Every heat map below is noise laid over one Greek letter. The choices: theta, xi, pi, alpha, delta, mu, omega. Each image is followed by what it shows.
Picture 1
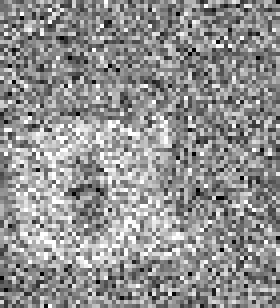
alpha
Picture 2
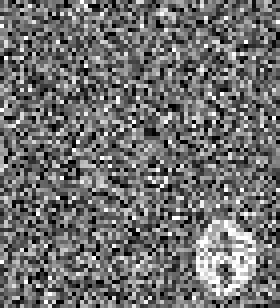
theta
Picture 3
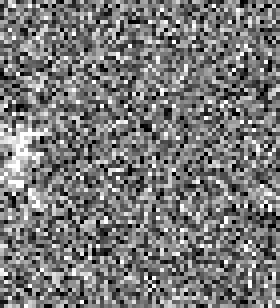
xi
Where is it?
middle left
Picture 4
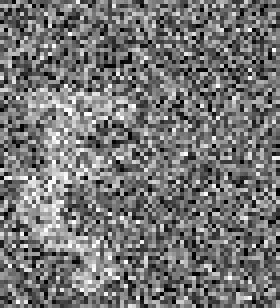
xi
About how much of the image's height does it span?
two thirds
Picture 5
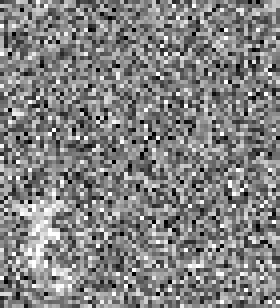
xi
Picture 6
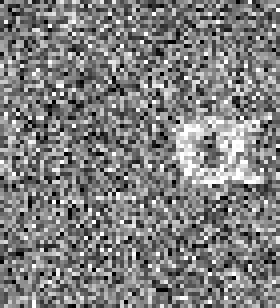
alpha
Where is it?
middle right
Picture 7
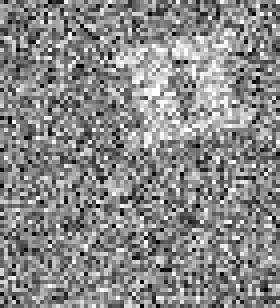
pi
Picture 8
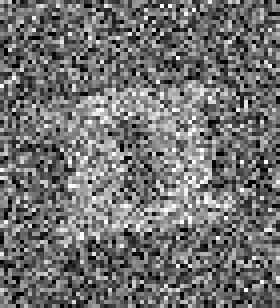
pi
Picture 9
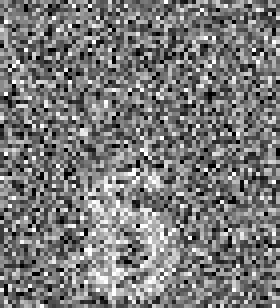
delta
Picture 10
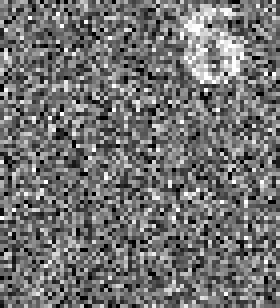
delta
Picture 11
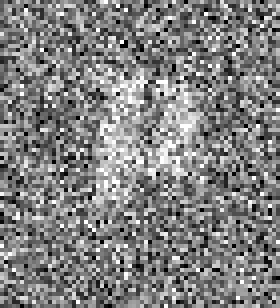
mu
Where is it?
centre
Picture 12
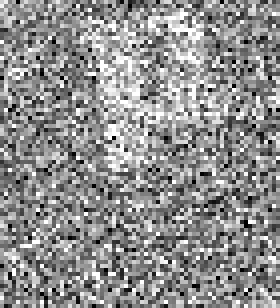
mu
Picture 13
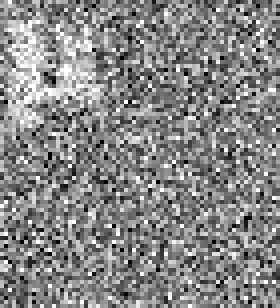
mu
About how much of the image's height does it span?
a third
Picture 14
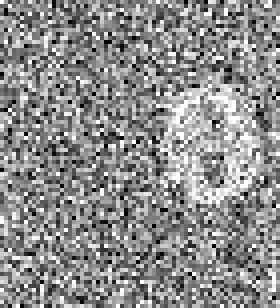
theta
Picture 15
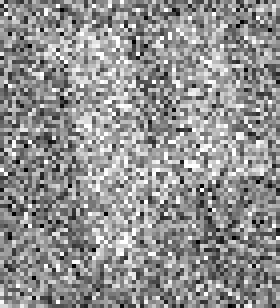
mu
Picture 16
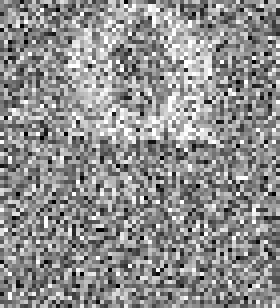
omega
